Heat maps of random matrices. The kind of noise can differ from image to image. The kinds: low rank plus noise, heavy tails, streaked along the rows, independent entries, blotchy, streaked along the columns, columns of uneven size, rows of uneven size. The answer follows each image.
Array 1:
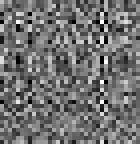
low rank plus noise
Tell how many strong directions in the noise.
one
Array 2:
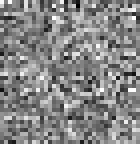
low rank plus noise
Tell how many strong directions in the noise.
five to eight
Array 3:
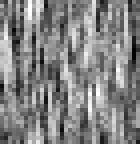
streaked along the columns
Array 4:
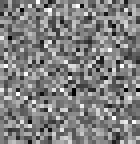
independent entries
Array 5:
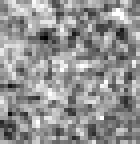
blotchy
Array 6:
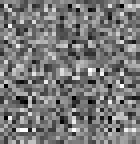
low rank plus noise
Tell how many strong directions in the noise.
three or four
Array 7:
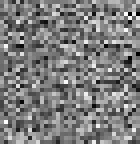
low rank plus noise
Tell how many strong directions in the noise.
five to eight
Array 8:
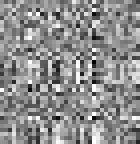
low rank plus noise
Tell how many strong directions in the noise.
one
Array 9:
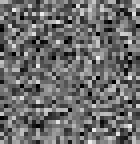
low rank plus noise
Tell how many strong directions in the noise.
five to eight
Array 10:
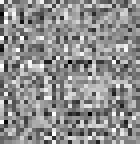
low rank plus noise
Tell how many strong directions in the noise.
two
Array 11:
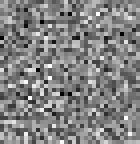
independent entries
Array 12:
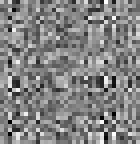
low rank plus noise
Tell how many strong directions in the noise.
one
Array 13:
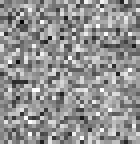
independent entries
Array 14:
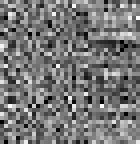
low rank plus noise
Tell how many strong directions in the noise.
two
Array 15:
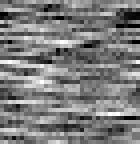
streaked along the rows
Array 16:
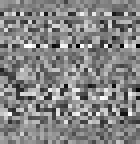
rows of uneven size
